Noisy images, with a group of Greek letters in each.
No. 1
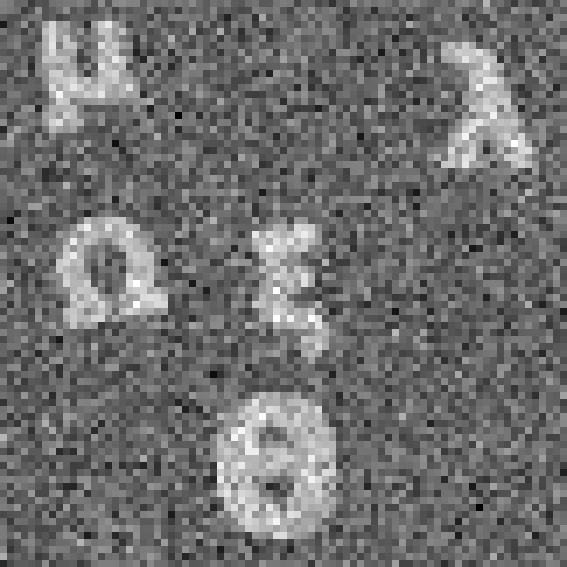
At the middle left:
omega
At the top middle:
nothing
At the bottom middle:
theta
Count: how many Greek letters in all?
5
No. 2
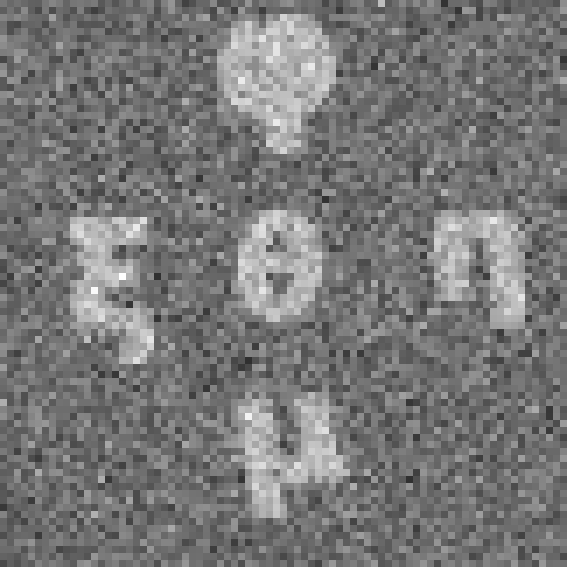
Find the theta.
centre
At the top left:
nothing
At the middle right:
eta
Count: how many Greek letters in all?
5
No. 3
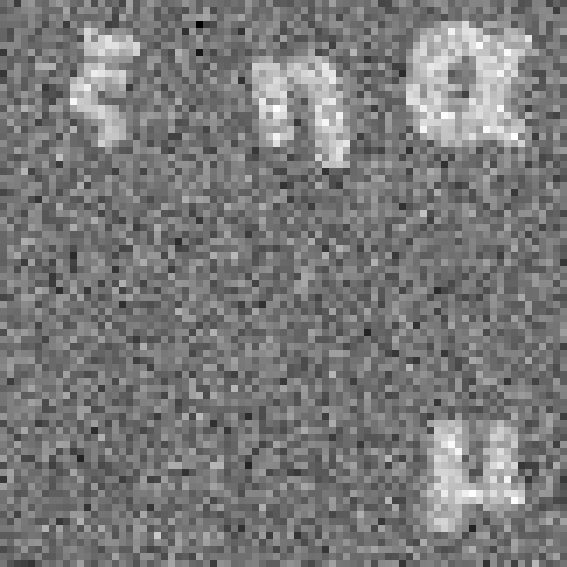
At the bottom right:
mu
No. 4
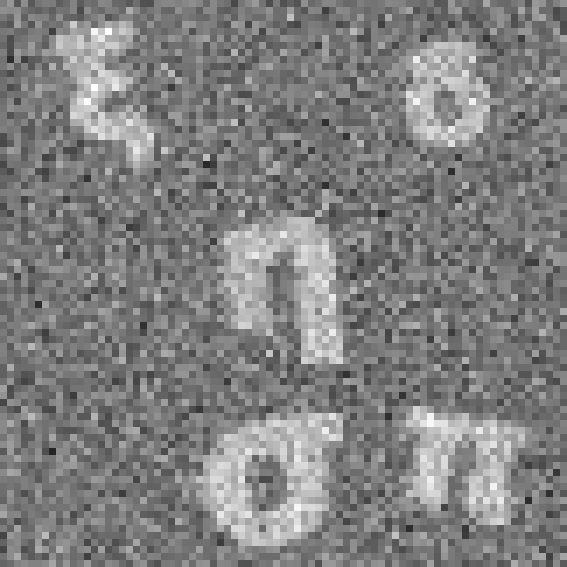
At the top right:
delta
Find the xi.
top left
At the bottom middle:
sigma
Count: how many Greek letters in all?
5
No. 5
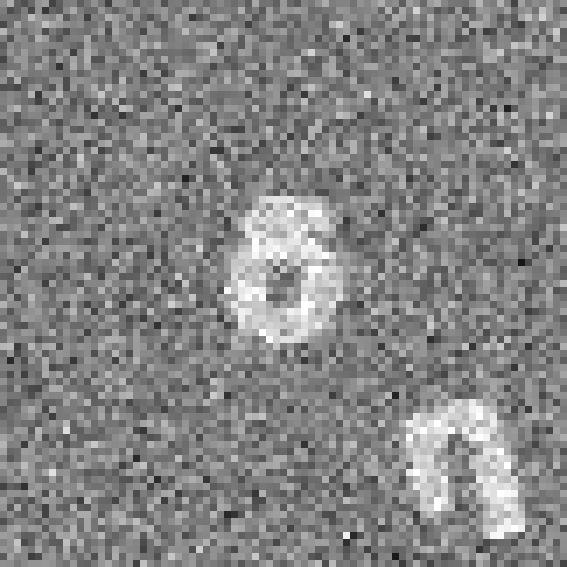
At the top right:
nothing
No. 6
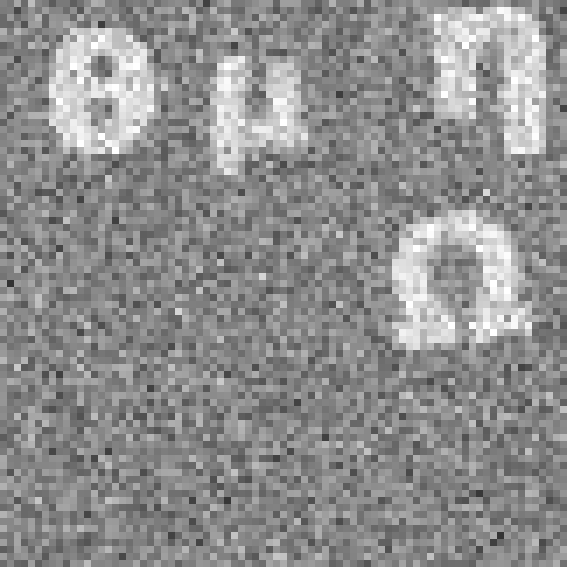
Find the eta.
top right
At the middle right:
omega
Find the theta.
top left
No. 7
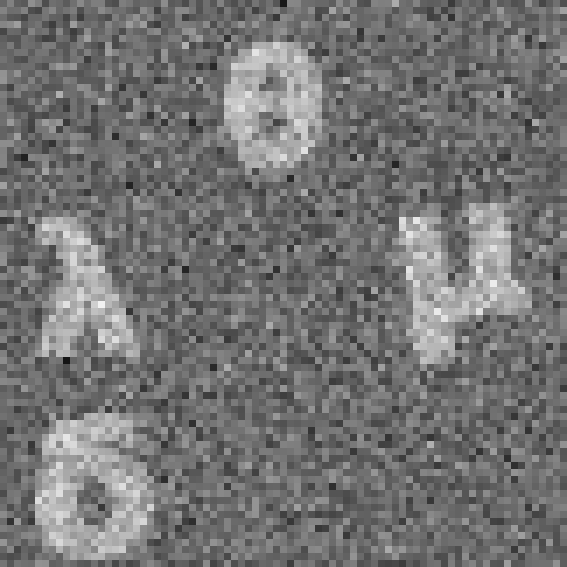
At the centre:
nothing
